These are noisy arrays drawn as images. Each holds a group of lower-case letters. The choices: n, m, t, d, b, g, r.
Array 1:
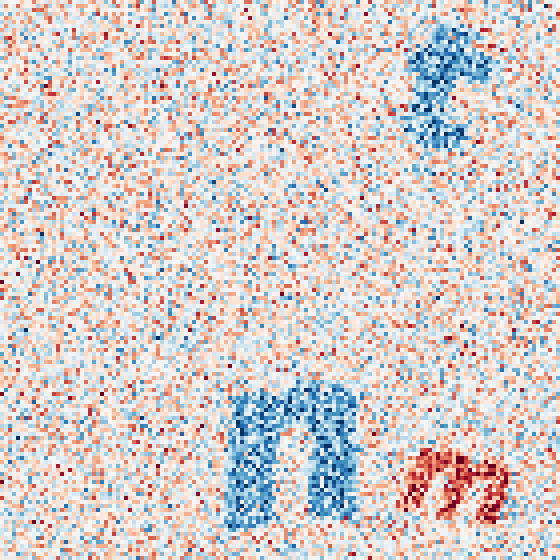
top right: blue t; bottom middle: blue n; bottom right: red m
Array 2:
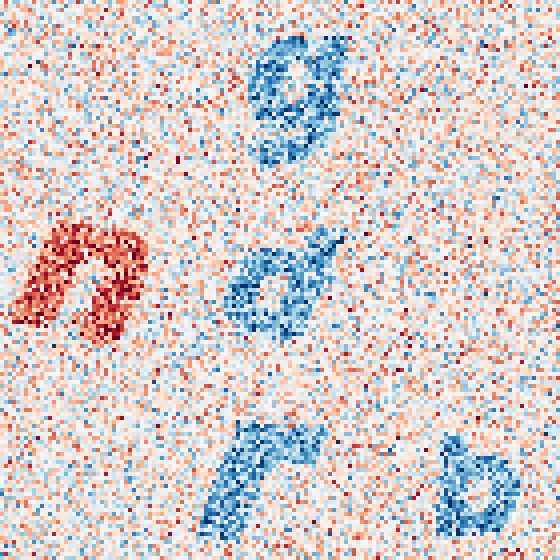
top middle: blue g; middle left: red n; centre: blue d; bottom middle: blue r; bottom right: blue b
